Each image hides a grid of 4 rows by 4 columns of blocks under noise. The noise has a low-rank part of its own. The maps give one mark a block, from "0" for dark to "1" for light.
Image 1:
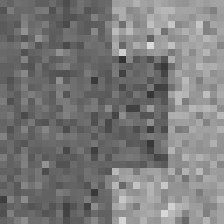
0011
0001
0001
0011
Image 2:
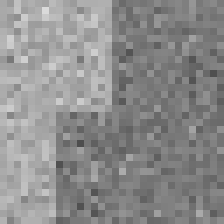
1100
1100
1000
1000
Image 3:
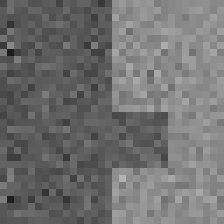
0011
0011
0001
0011
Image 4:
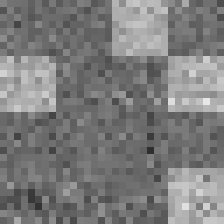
0010
1001
0000
0001
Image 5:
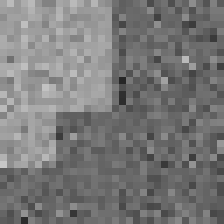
1100
1100
1000
0000
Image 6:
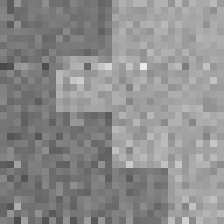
0011
0111
0011
0001
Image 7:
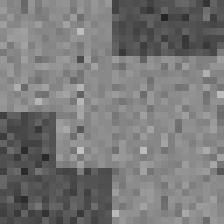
1100
1111
0111
0011
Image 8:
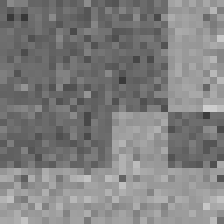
0001
0001
0010
1111
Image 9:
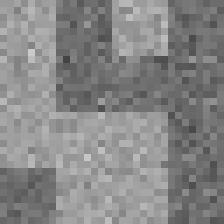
1010
1000
1110
0110
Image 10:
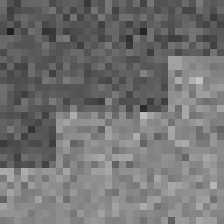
0000
0001
0111
1111
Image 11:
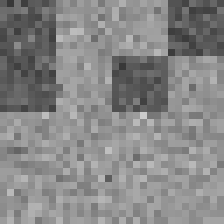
0110
0101
1111
1111
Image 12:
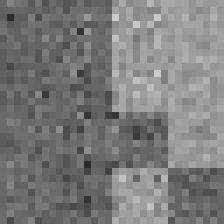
0011
0011
0001
0010
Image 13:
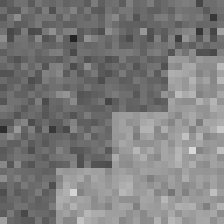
0000
0001
0011
0111
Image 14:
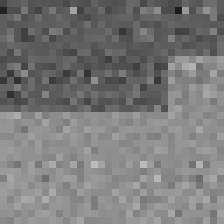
0000
0001
1111
1111
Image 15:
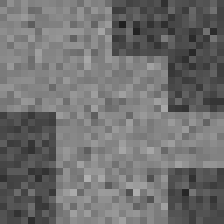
1100
1110
0111
0110
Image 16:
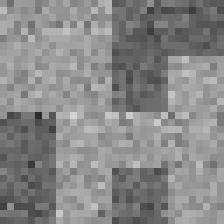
1100
1101
0111
0101
